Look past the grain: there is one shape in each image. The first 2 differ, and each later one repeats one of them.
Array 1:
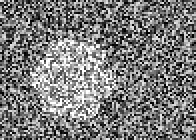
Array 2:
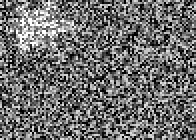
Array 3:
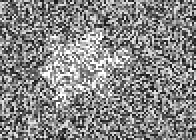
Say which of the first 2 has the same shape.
2
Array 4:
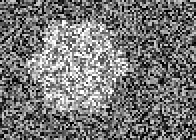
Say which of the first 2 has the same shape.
1
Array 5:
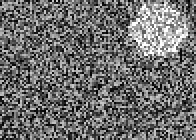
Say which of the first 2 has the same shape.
1
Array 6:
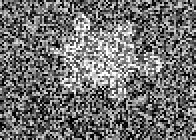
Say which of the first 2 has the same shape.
2
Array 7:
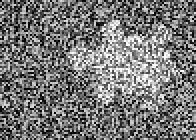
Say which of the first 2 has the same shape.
2
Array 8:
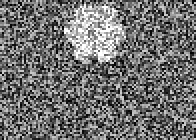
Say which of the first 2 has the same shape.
1
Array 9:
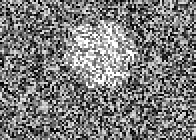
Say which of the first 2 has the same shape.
1
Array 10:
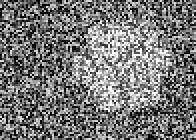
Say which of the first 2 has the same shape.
1
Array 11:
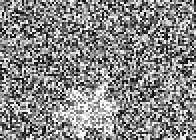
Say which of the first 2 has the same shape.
2
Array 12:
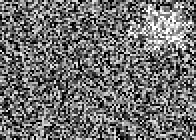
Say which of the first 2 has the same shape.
2
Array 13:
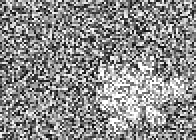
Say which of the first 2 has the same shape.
2
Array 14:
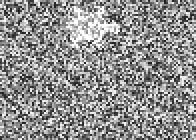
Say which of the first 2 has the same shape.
2
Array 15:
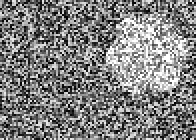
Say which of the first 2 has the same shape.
1
